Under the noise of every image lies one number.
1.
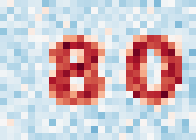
80
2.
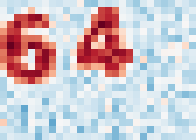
64
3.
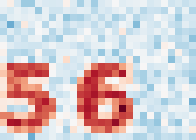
56
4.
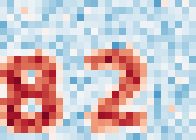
82
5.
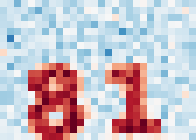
81
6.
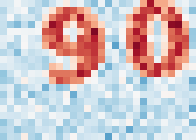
90
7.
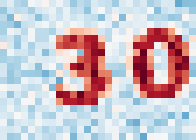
30
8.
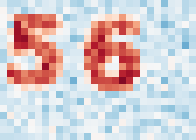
56
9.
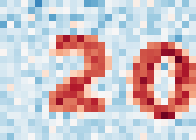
20
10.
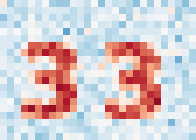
33
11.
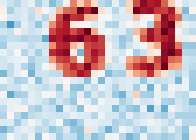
63
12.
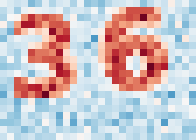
36
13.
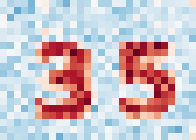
35
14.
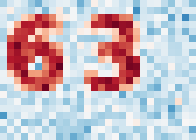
63
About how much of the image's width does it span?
two thirds
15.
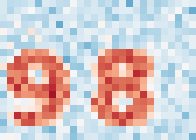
98
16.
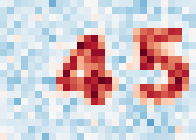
45
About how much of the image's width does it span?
two thirds
